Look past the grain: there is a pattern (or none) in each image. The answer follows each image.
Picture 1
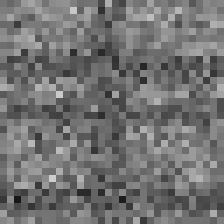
bands of rows crossing bands of columns
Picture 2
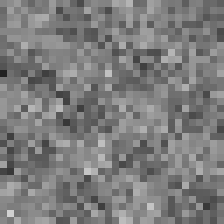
a checkerboard
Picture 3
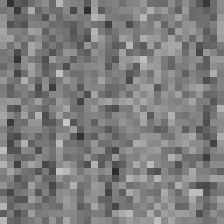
bands of columns
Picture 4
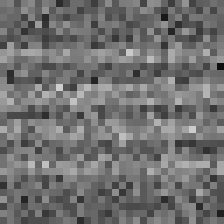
bands of rows
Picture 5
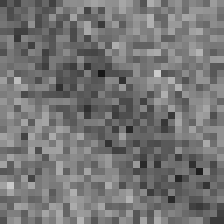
a diagonal band
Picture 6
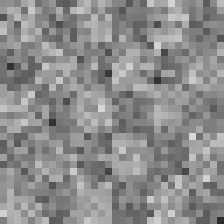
a checkerboard
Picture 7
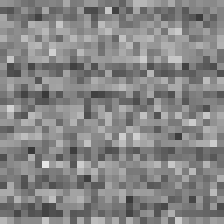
bands of rows
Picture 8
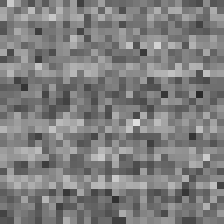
bands of rows
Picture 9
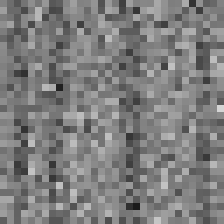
bands of columns
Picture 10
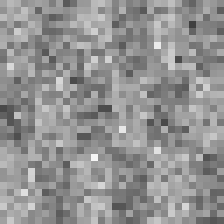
a checkerboard
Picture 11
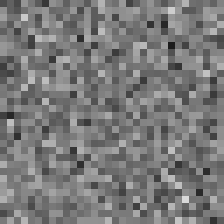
only noise
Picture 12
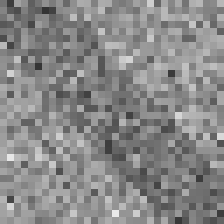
a diagonal band
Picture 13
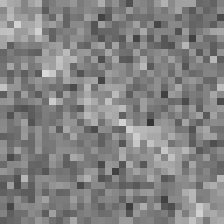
blocks along the diagonal
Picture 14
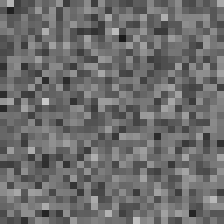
only noise
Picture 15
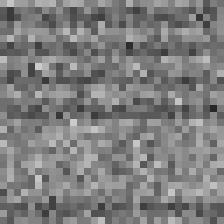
bands of rows
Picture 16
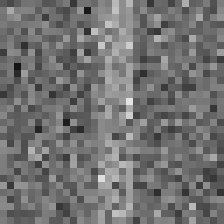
one band of columns
